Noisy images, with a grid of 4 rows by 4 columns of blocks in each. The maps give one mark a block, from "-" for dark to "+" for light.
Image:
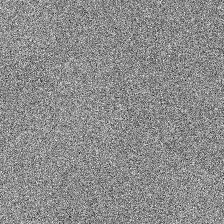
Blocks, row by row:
+ - - -
- + - -
+ + - -
+ - - +
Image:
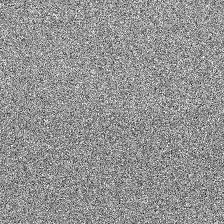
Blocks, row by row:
+ + + +
+ + + +
- - - -
- - - -
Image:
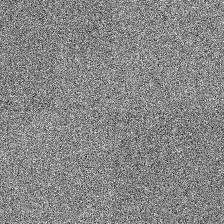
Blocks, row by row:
- - + +
- + + +
+ + - -
+ + - -
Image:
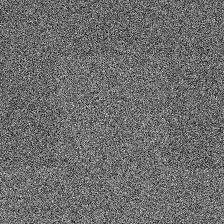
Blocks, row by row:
- - - -
- + + -
- + + -
+ + + +
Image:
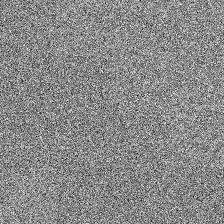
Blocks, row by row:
- + + +
- - + +
- - - +
+ - - -
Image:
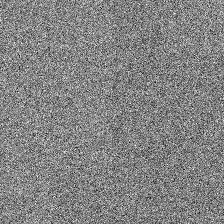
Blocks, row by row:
+ + - +
+ + - -
+ + - -
+ - - -
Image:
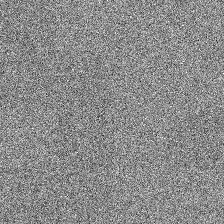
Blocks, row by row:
- + + +
- - + +
+ - + -
- - + +
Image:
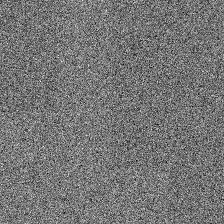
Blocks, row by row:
- + - -
- + - -
+ + - -
+ + + -
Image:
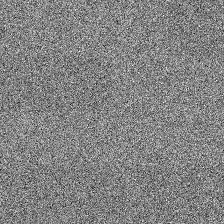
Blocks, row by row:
+ + + -
- - + +
+ + + +
- - - -
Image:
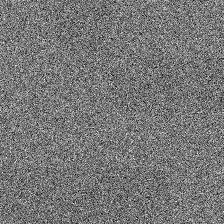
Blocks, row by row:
+ - + +
+ + - -
+ + + +
- - - +
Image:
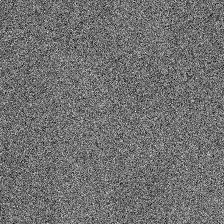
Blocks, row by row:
- - + -
- + - -
- + + +
- + - +
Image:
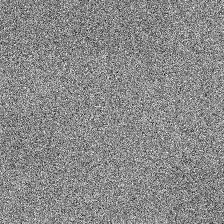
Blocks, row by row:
- - - +
+ + + +
- + + +
+ + + -
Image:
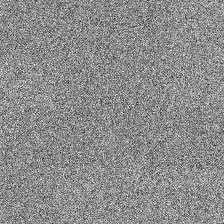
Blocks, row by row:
- - - +
+ - - +
- - - -
- + + +
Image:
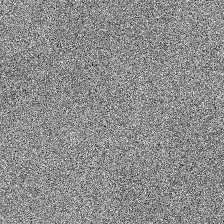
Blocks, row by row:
+ - - +
- - + +
+ + + -
+ + - -
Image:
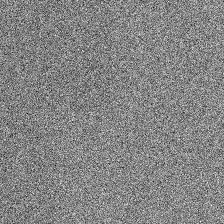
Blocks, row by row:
- - + +
- - + +
- + + +
- + + +
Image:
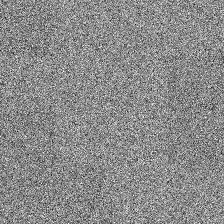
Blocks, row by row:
- + + +
+ + + -
- + + -
- - + +
